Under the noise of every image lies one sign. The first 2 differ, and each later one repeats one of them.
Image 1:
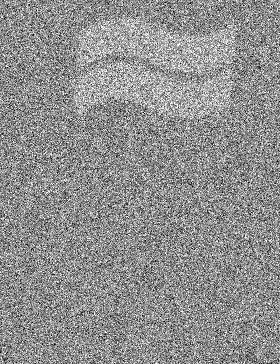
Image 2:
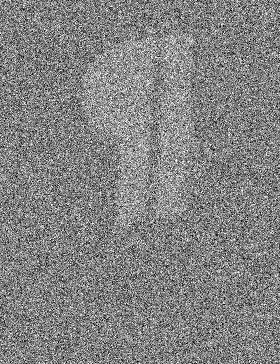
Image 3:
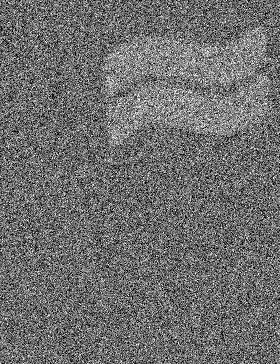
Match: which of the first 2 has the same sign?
1
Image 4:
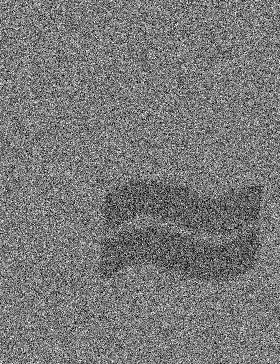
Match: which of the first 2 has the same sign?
1
